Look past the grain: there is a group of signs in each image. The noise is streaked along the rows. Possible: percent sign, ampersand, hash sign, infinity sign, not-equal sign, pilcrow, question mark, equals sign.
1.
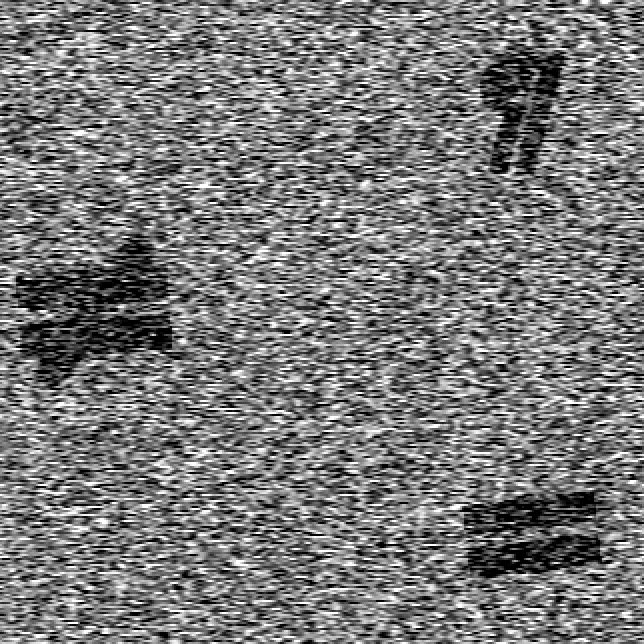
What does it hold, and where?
top right: pilcrow; middle left: not-equal sign; bottom right: equals sign
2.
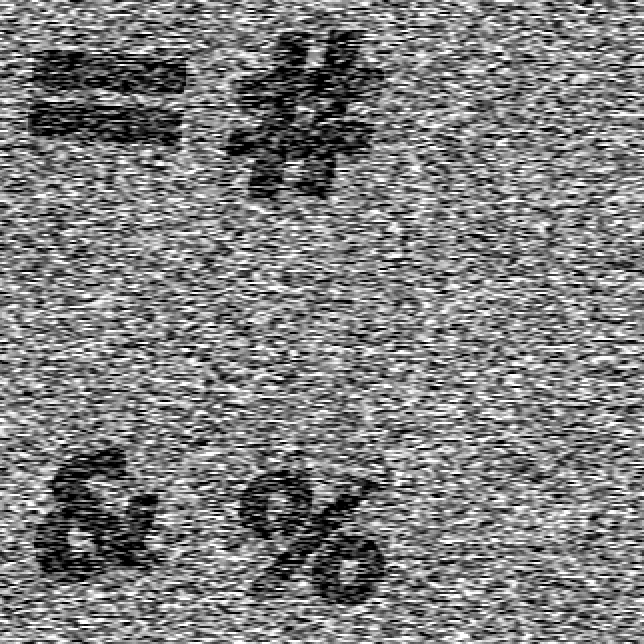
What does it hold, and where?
top left: equals sign; top middle: hash sign; bottom left: ampersand; bottom middle: percent sign
